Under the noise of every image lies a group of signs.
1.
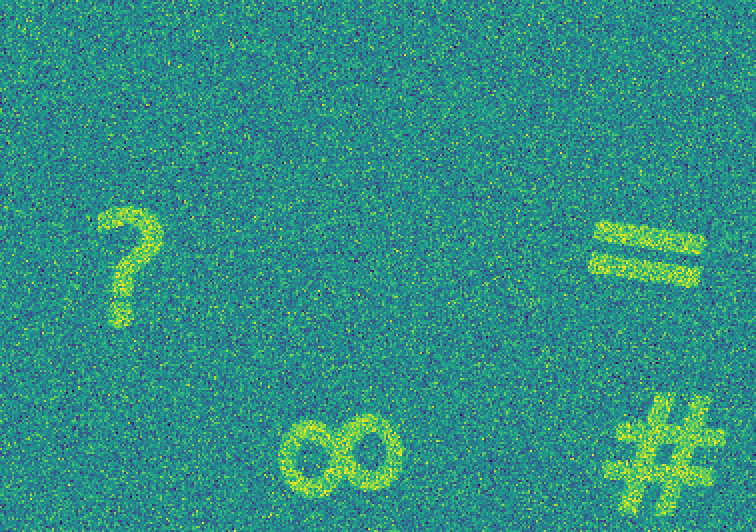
middle left: question mark; middle right: equals sign; bottom middle: infinity sign; bottom right: hash sign
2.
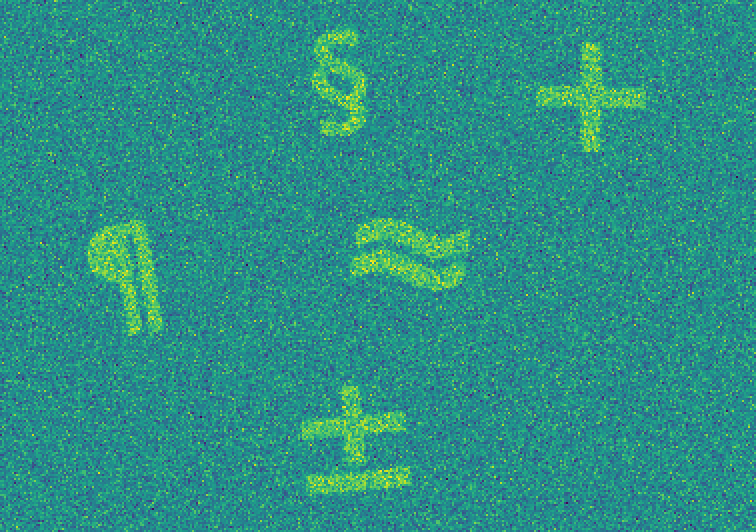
top middle: section sign; top right: plus sign; middle left: pilcrow; centre: approximately sign; bottom middle: plus-minus sign
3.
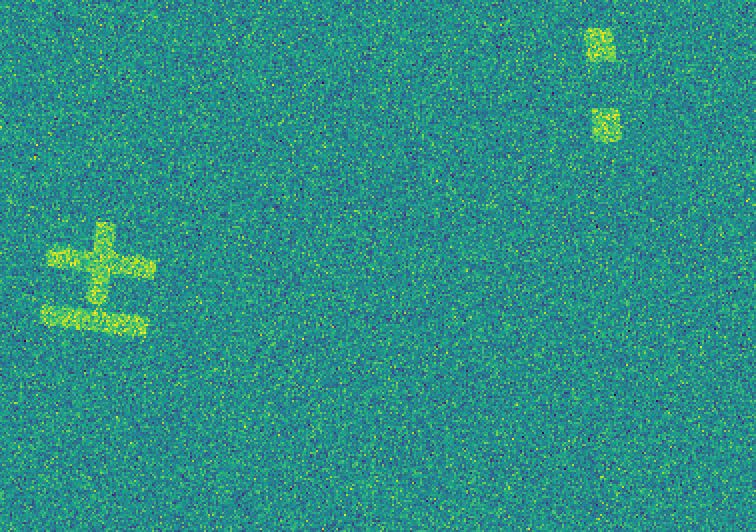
top right: colon; middle left: plus-minus sign
